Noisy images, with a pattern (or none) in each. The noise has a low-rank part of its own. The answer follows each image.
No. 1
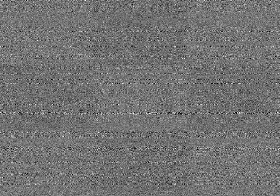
a checkerboard
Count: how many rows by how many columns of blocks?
3 by 3
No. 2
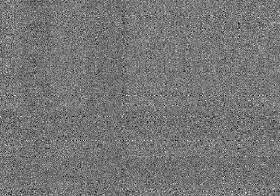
bands of rows crossing bands of columns
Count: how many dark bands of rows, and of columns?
2 and 2
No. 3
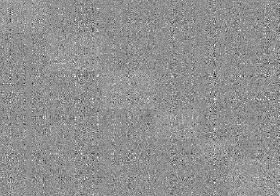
blocks along the diagonal
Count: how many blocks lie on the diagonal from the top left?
6
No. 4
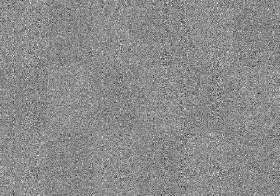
a checkerboard
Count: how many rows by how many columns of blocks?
3 by 6
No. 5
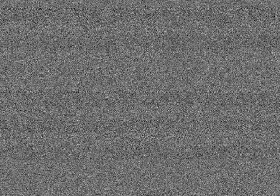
bands of rows
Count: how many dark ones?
5
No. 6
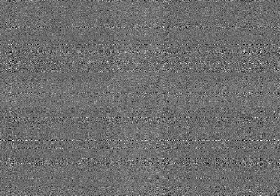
bands of rows crossing bands of columns
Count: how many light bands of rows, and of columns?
1 and 1
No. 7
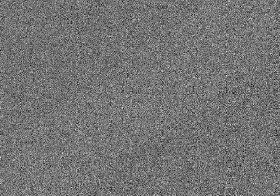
a diagonal band
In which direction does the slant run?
bottom left to top right
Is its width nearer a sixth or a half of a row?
a half
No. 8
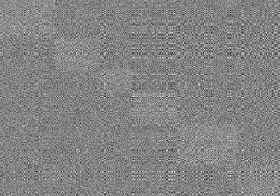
blocks along the diagonal
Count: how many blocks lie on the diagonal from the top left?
6
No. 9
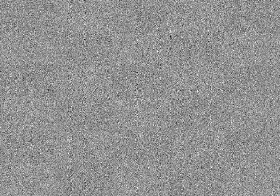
a checkerboard
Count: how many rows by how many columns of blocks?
6 by 5
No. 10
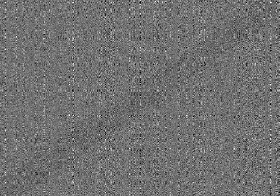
a diagonal band
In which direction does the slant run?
bottom left to top right
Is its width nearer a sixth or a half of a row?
a sixth
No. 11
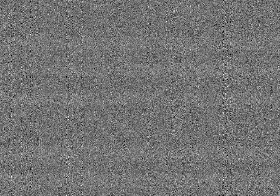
bands of rows
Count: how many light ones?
5
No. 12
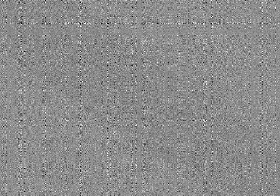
a diagonal band
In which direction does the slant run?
top left to bottom right
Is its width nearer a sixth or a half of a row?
a half
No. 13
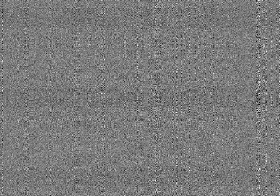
bands of rows
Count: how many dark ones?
3
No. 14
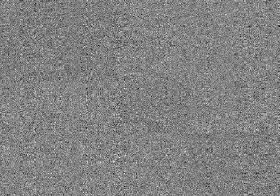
blocks along the diagonal
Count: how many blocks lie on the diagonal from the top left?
3
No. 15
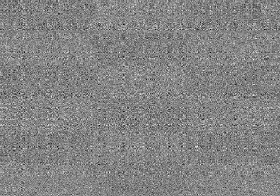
a checkerboard
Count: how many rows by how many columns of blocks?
6 by 3
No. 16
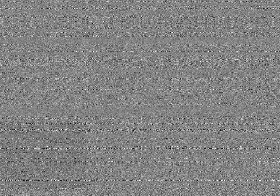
one block
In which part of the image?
bottom left
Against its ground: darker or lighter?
darker
